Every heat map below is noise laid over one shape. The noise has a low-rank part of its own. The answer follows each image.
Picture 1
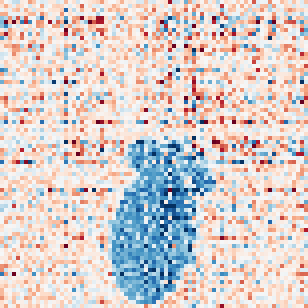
blue footprint
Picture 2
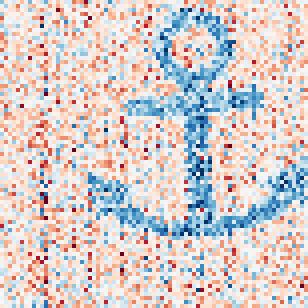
blue anchor
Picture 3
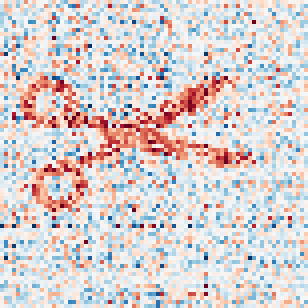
red pair of scissors
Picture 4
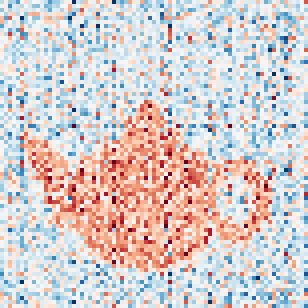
red teapot
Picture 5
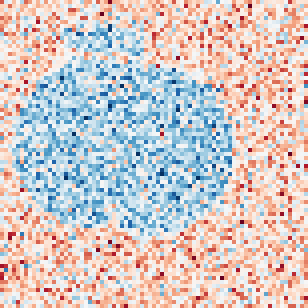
blue apple
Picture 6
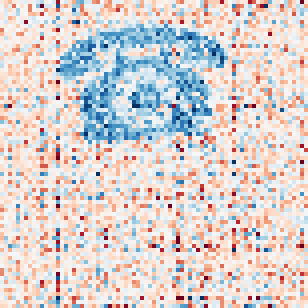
blue telephone
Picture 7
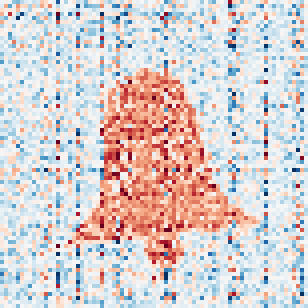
red bell
